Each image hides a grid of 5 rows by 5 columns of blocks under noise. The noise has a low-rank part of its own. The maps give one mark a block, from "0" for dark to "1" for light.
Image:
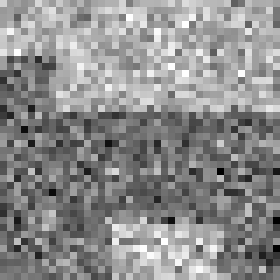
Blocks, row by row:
1 1 1 1 1
0 1 1 1 1
0 0 0 0 0
0 0 0 0 0
0 0 1 1 0
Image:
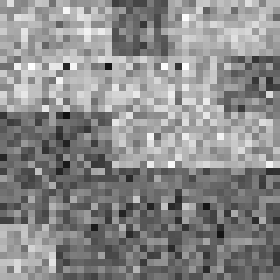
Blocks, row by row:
1 1 0 1 1
1 1 1 1 0
0 0 1 1 1
0 0 0 0 0
1 0 0 0 0
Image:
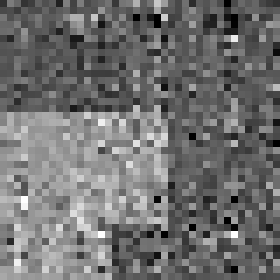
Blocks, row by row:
0 0 0 0 0
0 0 0 0 0
1 1 1 0 0
1 1 1 0 0
1 1 0 0 0
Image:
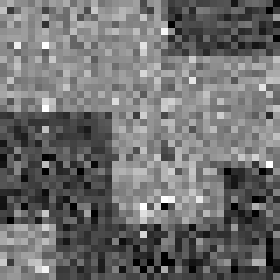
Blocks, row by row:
1 1 1 0 0
1 1 1 1 1
0 0 1 1 1
0 0 1 1 0
1 0 0 0 0
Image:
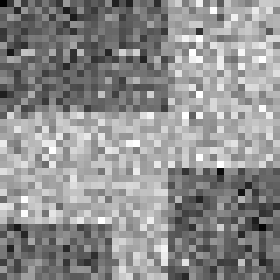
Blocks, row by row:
0 0 0 1 1
0 0 0 1 1
1 1 1 1 1
1 1 1 0 0
0 0 1 0 0
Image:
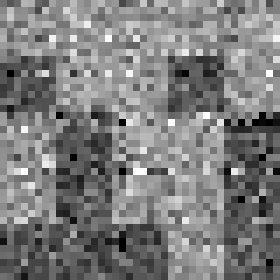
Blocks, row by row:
1 1 1 1 1
0 1 1 0 1
1 0 1 1 0
1 0 1 1 0
0 0 0 1 0
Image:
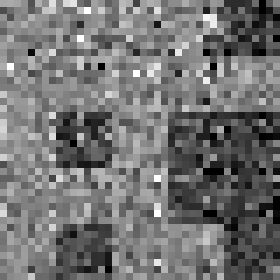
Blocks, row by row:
1 1 1 1 0
1 1 1 1 1
1 0 1 0 0
1 1 1 0 0
1 0 1 1 0
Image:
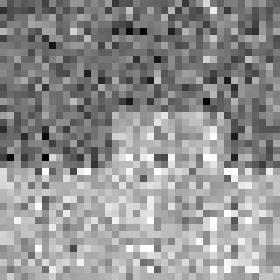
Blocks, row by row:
0 0 0 0 0
0 0 0 0 0
0 0 1 1 0
1 1 1 1 1
1 1 1 1 1
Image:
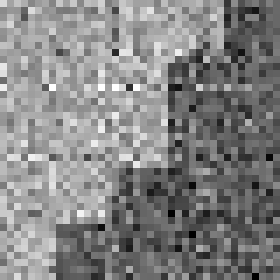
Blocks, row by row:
1 1 1 1 0
1 1 1 0 0
1 1 1 0 0
1 1 0 0 0
1 0 0 0 0
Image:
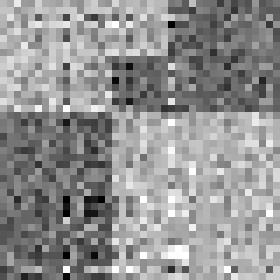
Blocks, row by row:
1 1 1 0 0
1 1 0 0 0
0 0 1 1 1
0 0 1 1 1
0 0 1 1 1
